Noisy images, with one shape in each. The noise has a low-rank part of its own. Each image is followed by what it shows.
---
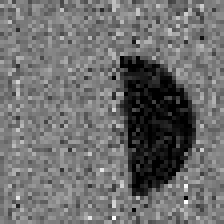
half disc
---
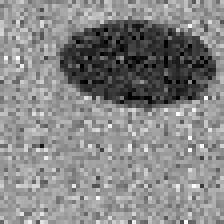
ellipse
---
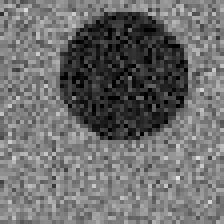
disc
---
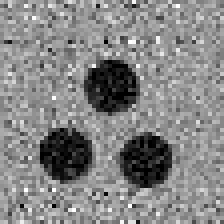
three dots
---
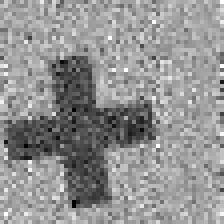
cross
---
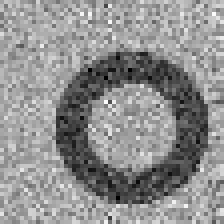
ring
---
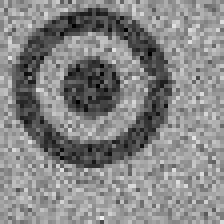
bullseye
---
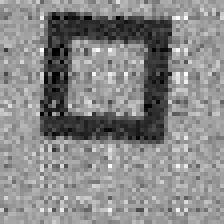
square frame
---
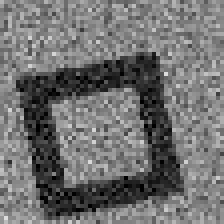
square frame
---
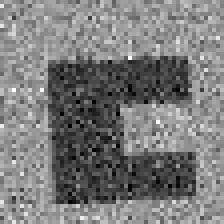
square with a notch
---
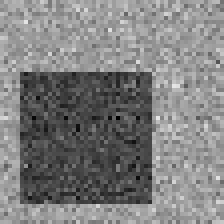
square
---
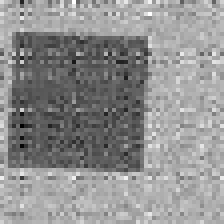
square
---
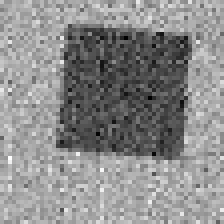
square
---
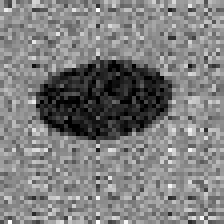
ellipse
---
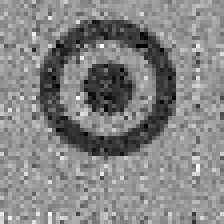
bullseye
